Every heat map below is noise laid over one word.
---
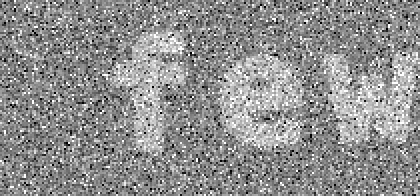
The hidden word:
few
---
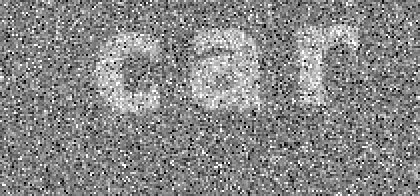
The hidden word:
car
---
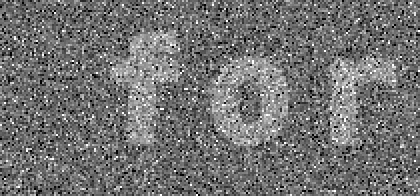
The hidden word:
for
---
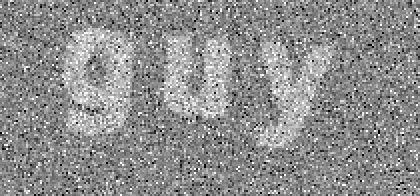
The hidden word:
guy
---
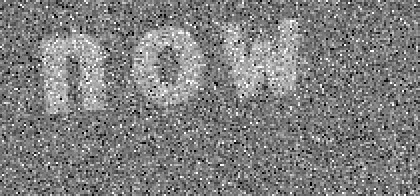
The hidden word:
now
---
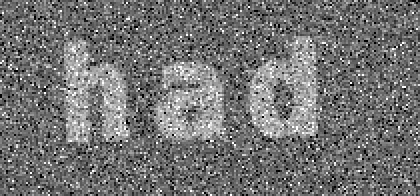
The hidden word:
had
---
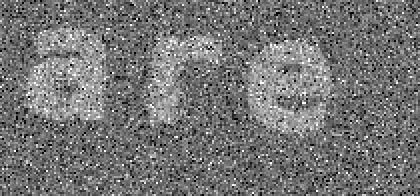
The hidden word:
are
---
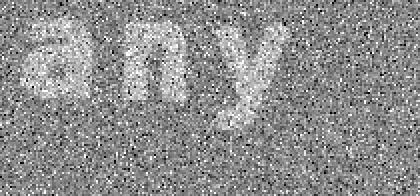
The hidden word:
any
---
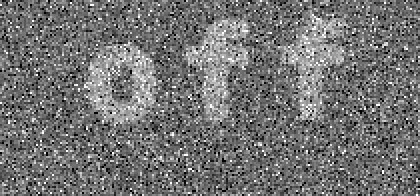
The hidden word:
off
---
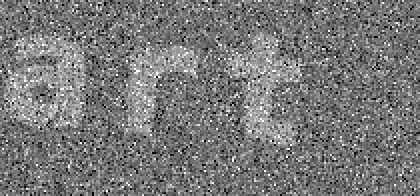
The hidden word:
art
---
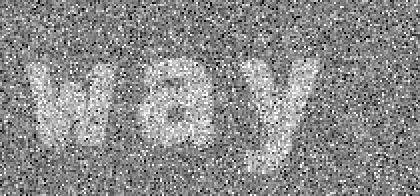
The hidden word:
way
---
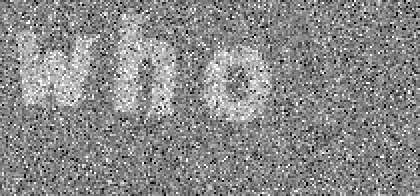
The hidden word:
who
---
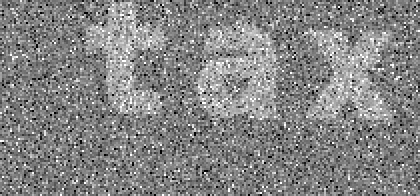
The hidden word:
tax
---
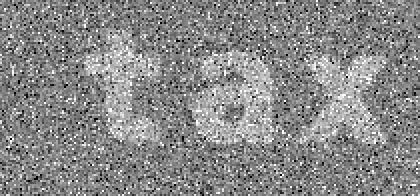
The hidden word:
tax
